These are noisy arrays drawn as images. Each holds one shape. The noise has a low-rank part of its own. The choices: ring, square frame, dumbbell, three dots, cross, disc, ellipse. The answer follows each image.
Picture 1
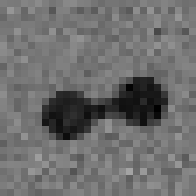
dumbbell
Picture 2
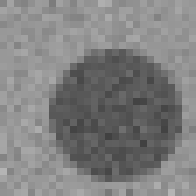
disc
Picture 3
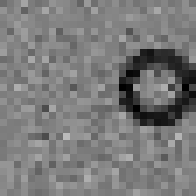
ring
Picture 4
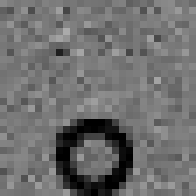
ring
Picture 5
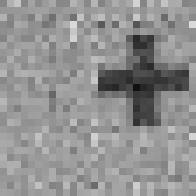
cross
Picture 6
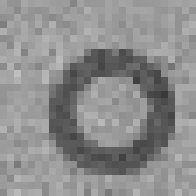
ring
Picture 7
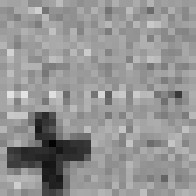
cross
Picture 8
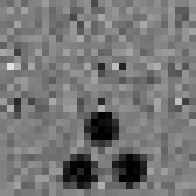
three dots
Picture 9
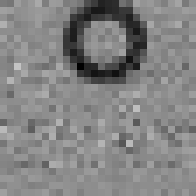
ring
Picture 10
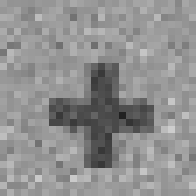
cross
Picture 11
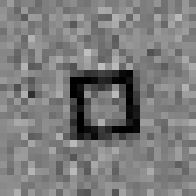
square frame
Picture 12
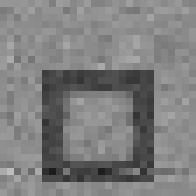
square frame
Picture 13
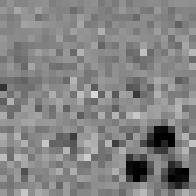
three dots
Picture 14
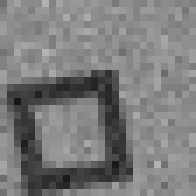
square frame
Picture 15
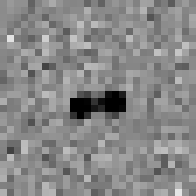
dumbbell
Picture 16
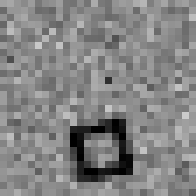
square frame
